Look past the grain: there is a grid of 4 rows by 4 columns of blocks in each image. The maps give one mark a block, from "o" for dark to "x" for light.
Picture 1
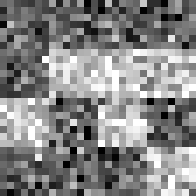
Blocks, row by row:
o o o o
o x x x
x o x o
o o o x
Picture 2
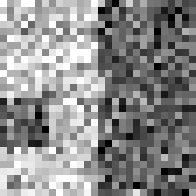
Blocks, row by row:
x x o o
x x o o
o x o o
x x o o
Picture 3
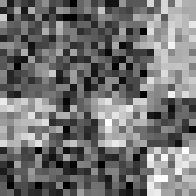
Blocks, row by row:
o o o x
o o o x
x o x o
o o o x
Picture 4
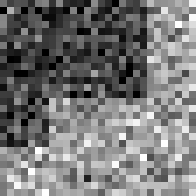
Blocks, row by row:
o o o x
o o o x
o x x x
x x x x
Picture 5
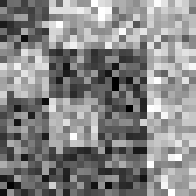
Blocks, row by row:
o x x x
x o o x
o x o x
o o o x
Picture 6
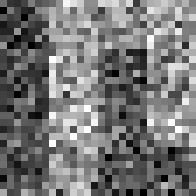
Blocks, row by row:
o x x x
o x o x
o x o x
o x o o
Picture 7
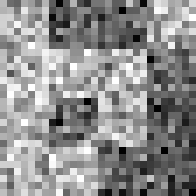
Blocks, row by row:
x o o x
x x x o
x o x o
x x o o
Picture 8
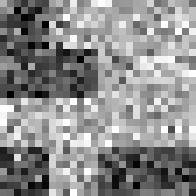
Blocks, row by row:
o x x x
o o x x
x x x x
o x o o
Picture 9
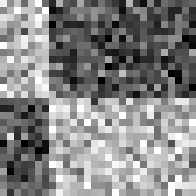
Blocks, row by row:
x o o o
x o o o
o x x x
o x x x
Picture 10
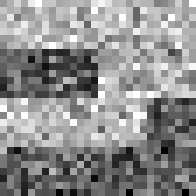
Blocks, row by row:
x x x x
o o x x
x x x o
o o o o
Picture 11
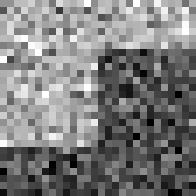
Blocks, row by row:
x x x x
x x o o
x x o o
o o o o
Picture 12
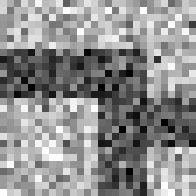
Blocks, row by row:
x x x x
o o o x
x x o o
x x o x
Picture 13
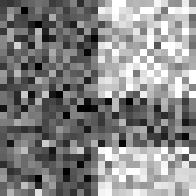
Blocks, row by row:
o o x x
o o x x
o o o o
o o x x
